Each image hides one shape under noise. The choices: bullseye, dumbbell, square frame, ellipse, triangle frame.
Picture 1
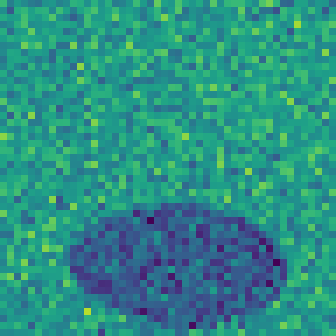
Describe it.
dark ellipse
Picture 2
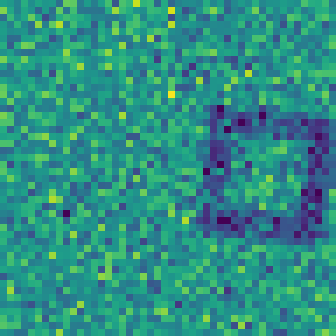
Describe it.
dark square frame, middle right
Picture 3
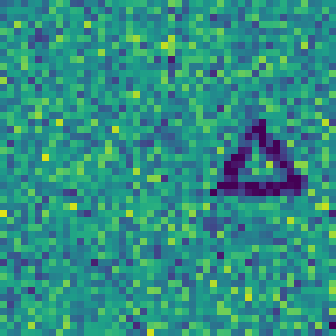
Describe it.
dark triangle frame, middle right
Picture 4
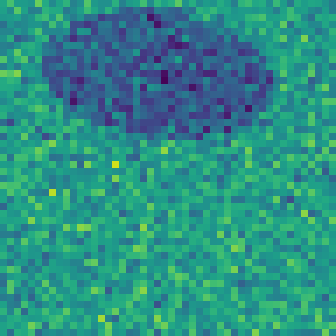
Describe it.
dark ellipse
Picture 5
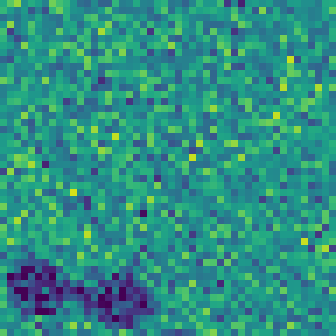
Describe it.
dark dumbbell, bottom left
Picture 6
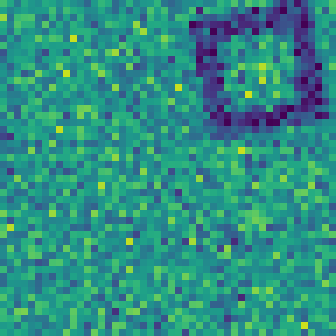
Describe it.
dark square frame, top right
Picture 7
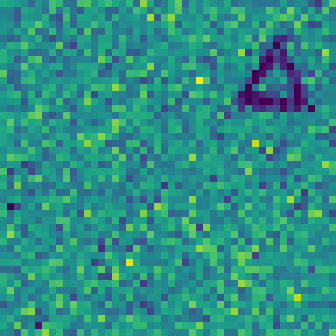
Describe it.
dark triangle frame, top right
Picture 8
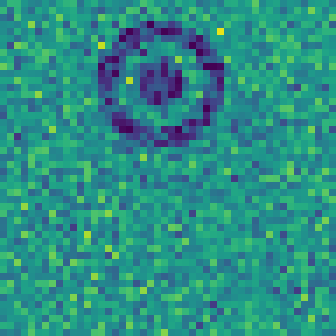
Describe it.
dark bullseye, top middle
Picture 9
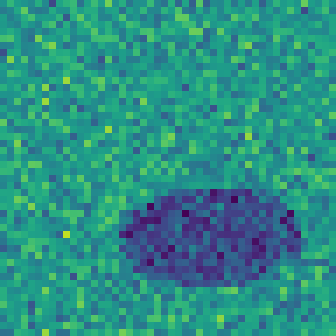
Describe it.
dark ellipse
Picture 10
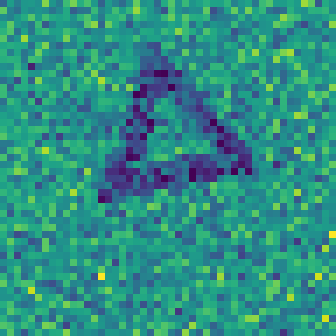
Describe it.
dark triangle frame
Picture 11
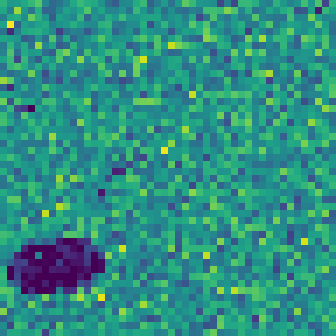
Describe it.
dark ellipse, bottom left
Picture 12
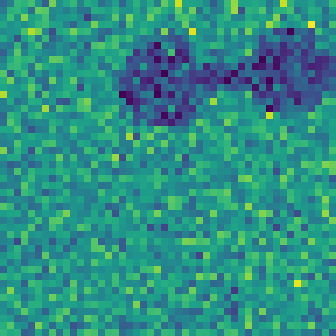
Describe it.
dark dumbbell
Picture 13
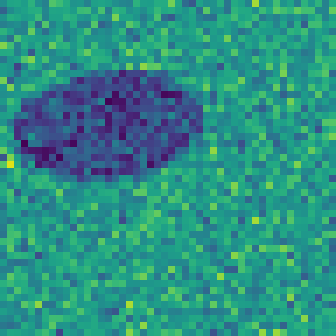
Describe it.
dark ellipse
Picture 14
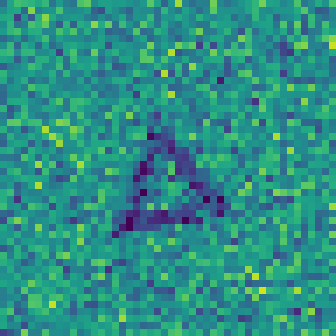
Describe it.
dark triangle frame, centre
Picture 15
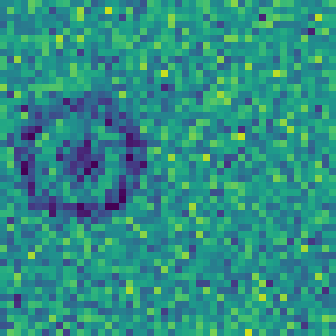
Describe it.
dark bullseye, middle left
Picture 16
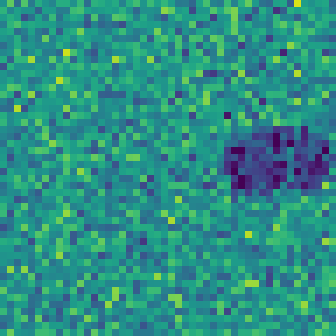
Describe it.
dark ellipse, middle right
